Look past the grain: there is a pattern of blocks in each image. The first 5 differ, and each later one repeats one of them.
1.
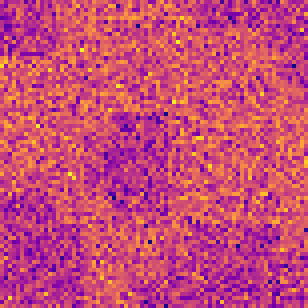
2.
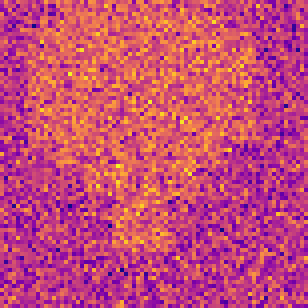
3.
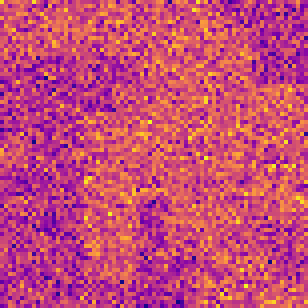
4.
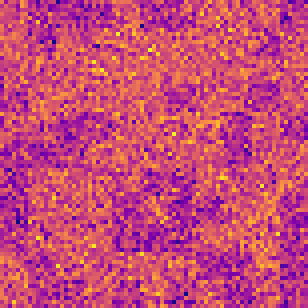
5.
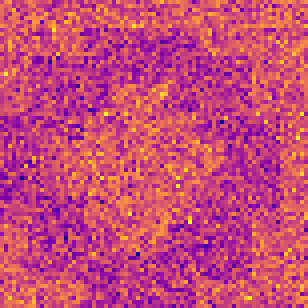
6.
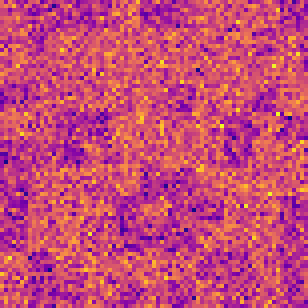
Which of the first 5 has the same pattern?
4
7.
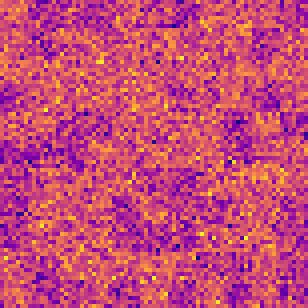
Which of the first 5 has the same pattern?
4
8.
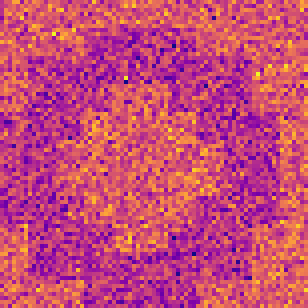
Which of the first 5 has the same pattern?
5
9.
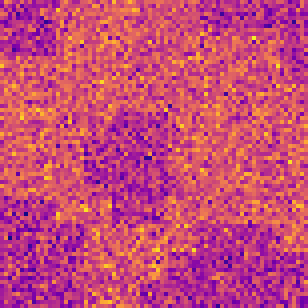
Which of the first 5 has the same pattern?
1
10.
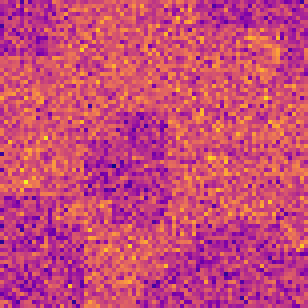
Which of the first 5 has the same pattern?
1
